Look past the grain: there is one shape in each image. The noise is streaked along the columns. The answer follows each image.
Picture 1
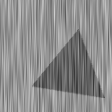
triangle
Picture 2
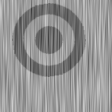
bullseye
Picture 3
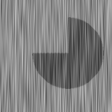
disc with a wedge cut out
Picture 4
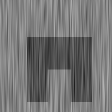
square with a notch
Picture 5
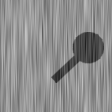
lollipop
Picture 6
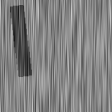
bar
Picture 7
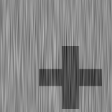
cross
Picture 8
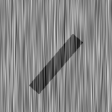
bar
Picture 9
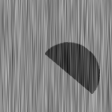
half disc
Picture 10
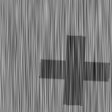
cross
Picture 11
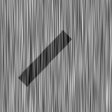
bar
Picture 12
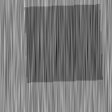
square
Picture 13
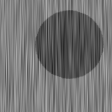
disc
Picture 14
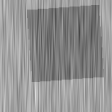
square
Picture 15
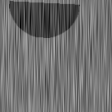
half disc
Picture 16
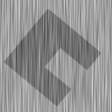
square with a notch
